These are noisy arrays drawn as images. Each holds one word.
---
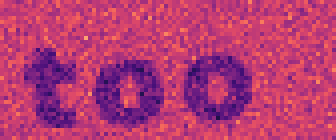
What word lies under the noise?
too
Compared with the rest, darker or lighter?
darker
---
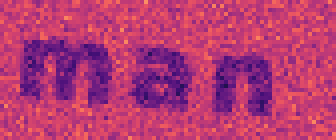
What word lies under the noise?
man
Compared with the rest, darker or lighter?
darker
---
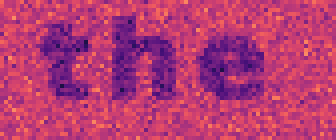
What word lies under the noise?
the
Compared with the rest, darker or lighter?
darker
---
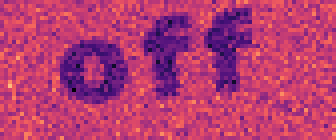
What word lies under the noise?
off
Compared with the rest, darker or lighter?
darker
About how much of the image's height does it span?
two thirds
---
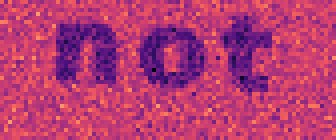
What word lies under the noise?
not
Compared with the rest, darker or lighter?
darker
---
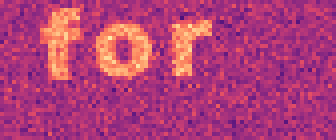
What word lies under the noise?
for
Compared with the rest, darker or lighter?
lighter
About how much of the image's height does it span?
half
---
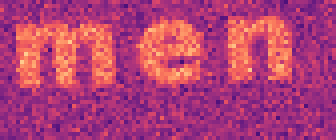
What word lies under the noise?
men
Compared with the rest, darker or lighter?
lighter
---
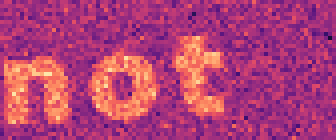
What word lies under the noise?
not
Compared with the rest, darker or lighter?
lighter
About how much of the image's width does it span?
two thirds
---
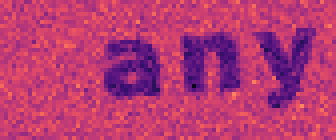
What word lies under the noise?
any
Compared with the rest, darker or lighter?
darker
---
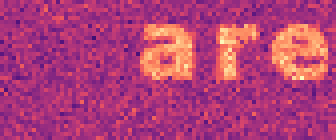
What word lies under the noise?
are
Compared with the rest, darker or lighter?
lighter
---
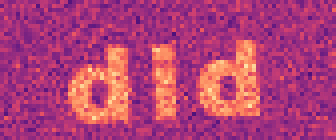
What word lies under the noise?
did
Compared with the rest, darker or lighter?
lighter
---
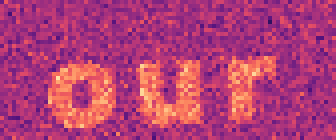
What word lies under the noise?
our
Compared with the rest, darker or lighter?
lighter
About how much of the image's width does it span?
two thirds
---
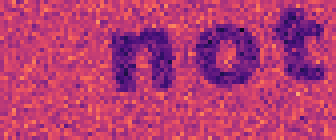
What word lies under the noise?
not
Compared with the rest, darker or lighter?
darker
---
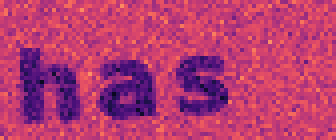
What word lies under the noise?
has
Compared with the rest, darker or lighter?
darker
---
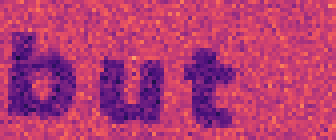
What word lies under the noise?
but
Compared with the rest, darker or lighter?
darker
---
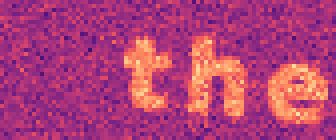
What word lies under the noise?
the
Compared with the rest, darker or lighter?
lighter
